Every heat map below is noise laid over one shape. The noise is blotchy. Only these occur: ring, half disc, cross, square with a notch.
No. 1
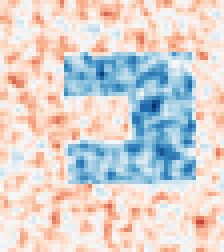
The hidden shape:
square with a notch
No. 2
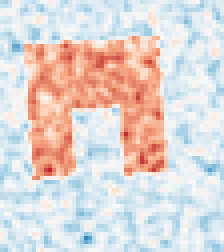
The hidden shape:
square with a notch
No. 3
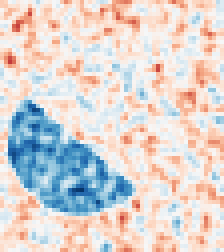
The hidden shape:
half disc
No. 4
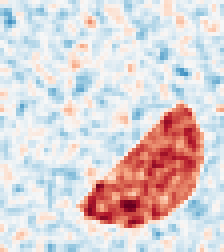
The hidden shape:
half disc
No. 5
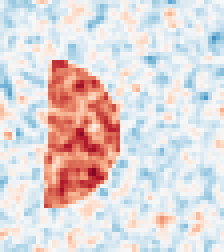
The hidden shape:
half disc
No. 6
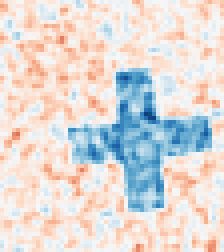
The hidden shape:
cross
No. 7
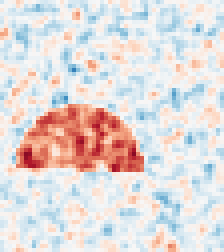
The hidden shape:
half disc
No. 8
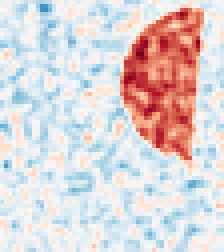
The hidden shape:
half disc
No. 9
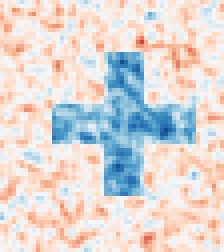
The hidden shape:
cross
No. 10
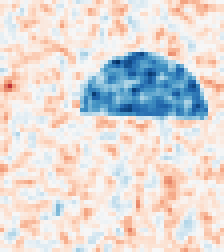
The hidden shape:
half disc
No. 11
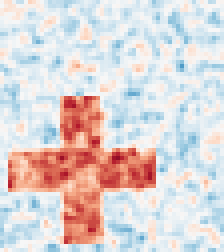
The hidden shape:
cross
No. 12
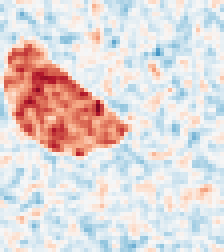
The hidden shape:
half disc
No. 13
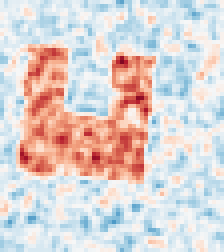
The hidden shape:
square with a notch
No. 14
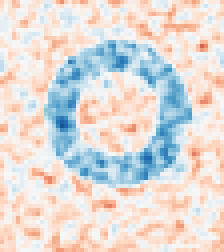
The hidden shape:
ring
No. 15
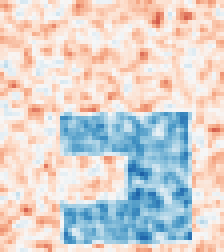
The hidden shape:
square with a notch
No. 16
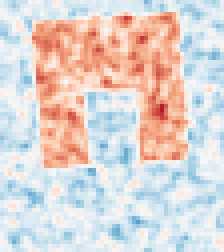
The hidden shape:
square with a notch
